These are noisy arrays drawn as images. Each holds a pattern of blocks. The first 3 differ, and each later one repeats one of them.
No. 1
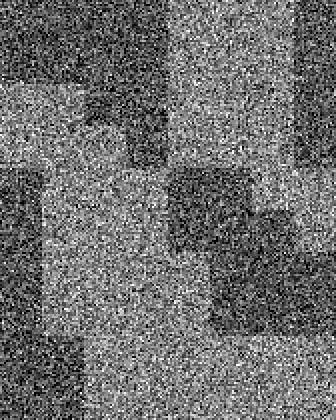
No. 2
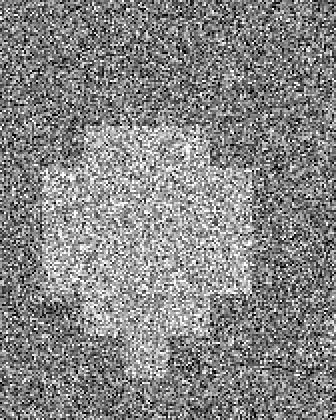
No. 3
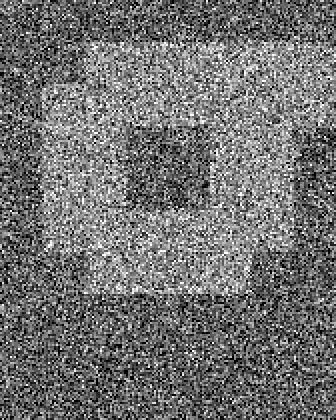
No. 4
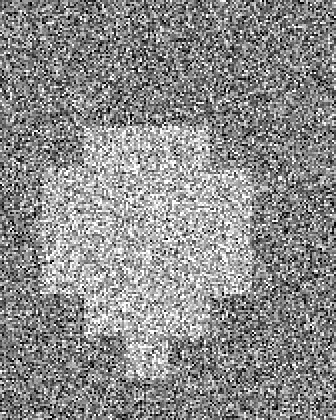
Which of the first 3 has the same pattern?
2
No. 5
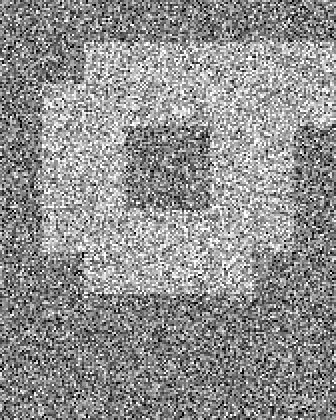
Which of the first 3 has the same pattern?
3
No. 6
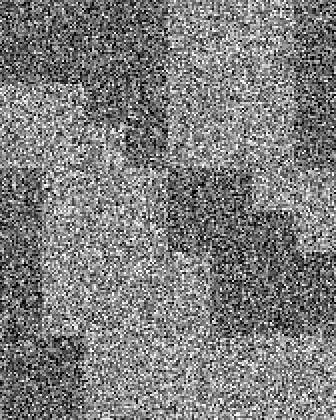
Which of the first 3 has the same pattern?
1
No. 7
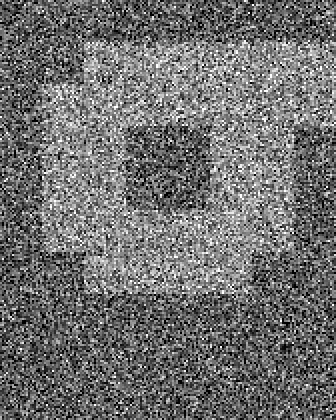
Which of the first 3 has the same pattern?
3
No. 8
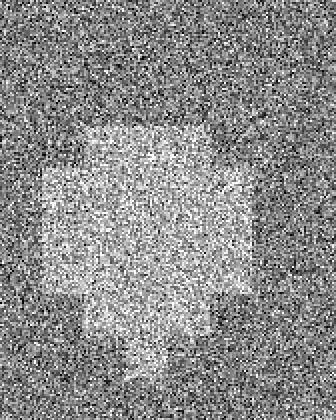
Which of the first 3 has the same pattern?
2
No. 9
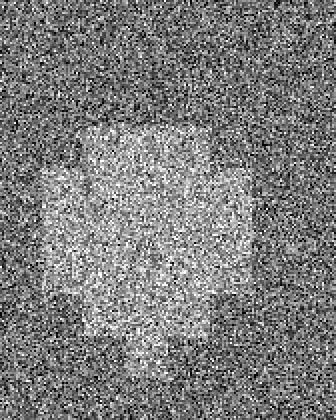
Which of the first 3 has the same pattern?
2
